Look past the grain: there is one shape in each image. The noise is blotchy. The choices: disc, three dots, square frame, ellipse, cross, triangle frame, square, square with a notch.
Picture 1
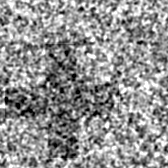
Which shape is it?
cross
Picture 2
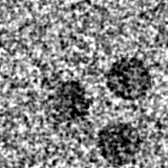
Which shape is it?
three dots
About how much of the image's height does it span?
two thirds
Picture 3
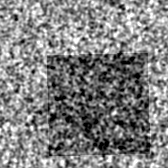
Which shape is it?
square
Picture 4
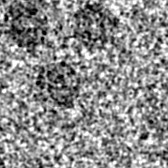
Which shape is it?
three dots
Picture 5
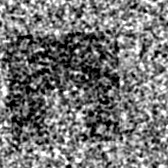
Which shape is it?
square with a notch
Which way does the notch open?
down
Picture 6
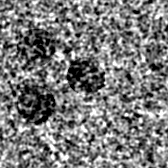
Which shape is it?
three dots
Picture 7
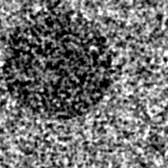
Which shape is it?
disc
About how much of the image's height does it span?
two thirds
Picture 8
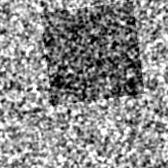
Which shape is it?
square
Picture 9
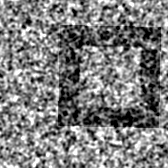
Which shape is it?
square frame
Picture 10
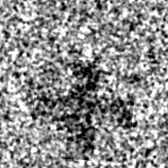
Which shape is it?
cross
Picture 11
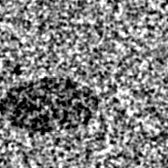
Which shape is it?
ellipse
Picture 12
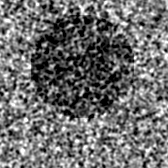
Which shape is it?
disc
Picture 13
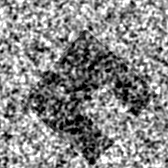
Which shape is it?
square with a notch
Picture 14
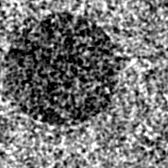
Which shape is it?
disc
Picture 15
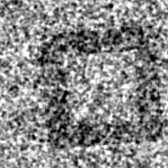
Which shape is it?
square frame
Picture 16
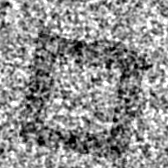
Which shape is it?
square frame
